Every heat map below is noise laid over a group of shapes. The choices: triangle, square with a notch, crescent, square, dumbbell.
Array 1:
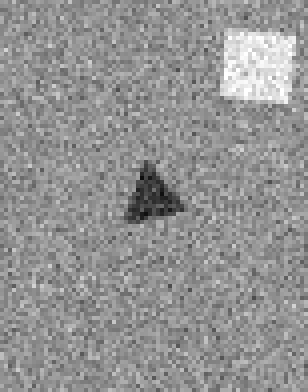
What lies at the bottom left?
nothing
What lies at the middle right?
nothing
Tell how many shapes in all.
2
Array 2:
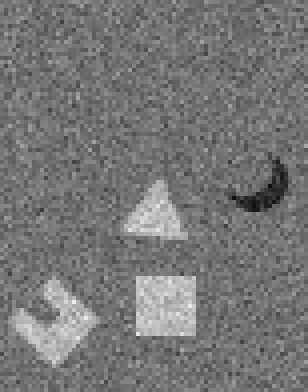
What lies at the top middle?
nothing
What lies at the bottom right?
nothing
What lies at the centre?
triangle
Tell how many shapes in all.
4
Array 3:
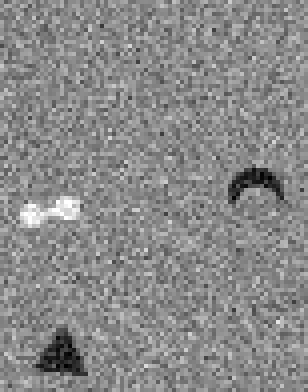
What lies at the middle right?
crescent
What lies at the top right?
nothing
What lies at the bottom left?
triangle
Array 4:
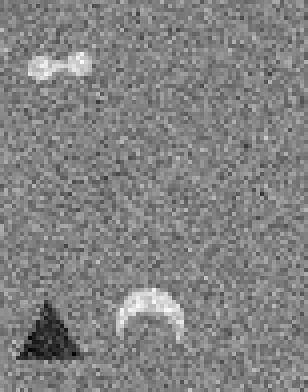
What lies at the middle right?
nothing
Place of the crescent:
bottom middle
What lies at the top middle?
nothing
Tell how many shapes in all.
3
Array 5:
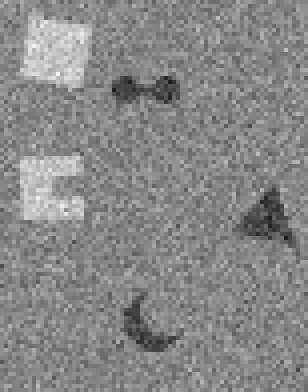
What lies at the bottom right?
nothing
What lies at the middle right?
triangle
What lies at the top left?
square
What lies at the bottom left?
nothing
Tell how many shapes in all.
5
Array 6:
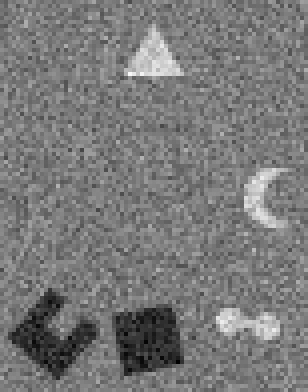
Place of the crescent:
middle right
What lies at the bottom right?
dumbbell
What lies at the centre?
nothing
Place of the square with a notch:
bottom left
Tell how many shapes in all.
5
